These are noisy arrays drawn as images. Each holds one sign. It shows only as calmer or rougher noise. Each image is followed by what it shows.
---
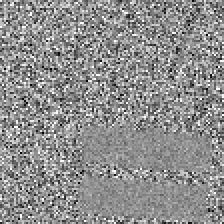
calm equals sign
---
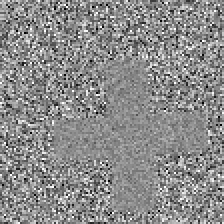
calm plus sign
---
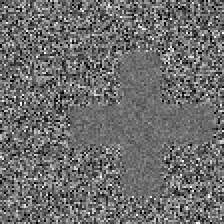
calm plus sign
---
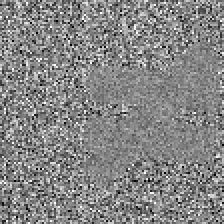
calm not-equal sign
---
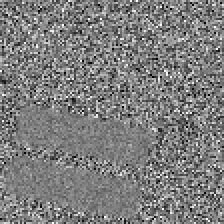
calm equals sign
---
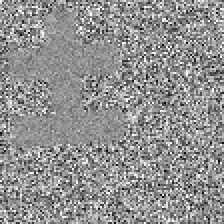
calm plus-minus sign
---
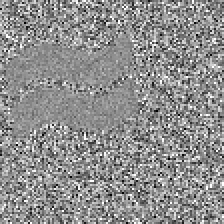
calm approximately sign
